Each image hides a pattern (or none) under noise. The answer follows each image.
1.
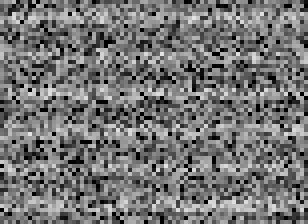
horizontal stripes
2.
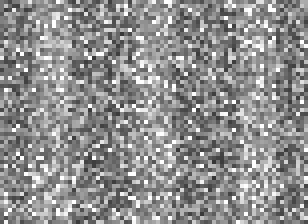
vertical stripes
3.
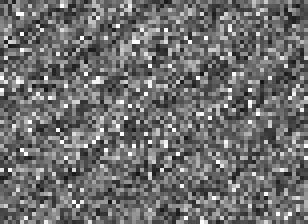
diagonal stripes
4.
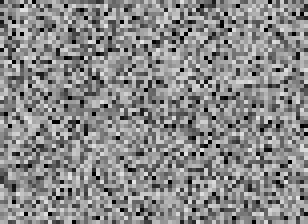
only noise
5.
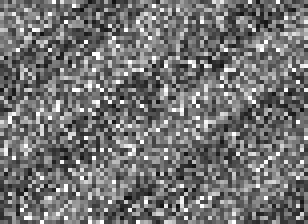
diagonal stripes
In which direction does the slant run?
bottom left to top right
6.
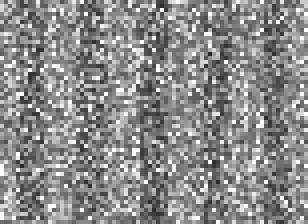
vertical stripes
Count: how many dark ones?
5
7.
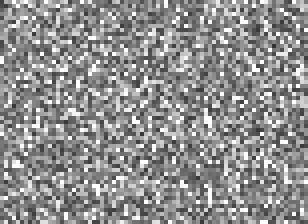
only noise
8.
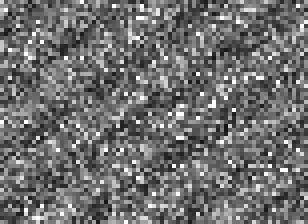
diagonal stripes
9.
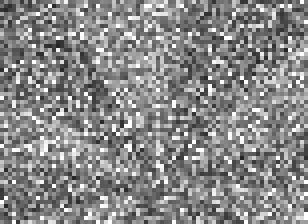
spokes from one point
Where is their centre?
bottom middle
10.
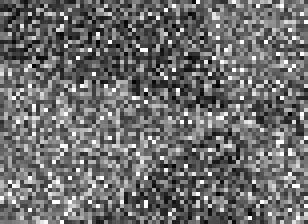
spokes from one point
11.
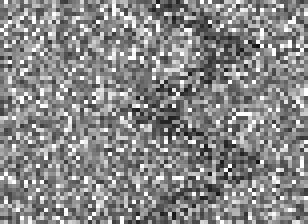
a wavy band
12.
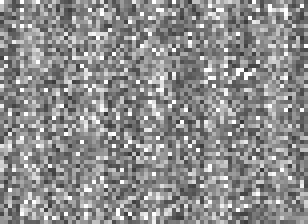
vertical stripes
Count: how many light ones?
5
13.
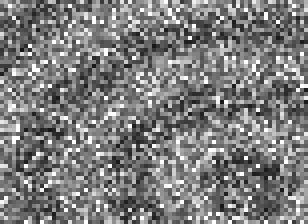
rings round one point
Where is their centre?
bottom right
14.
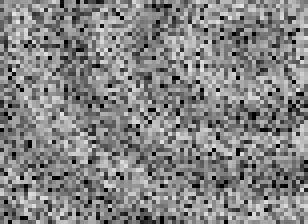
rings round one point
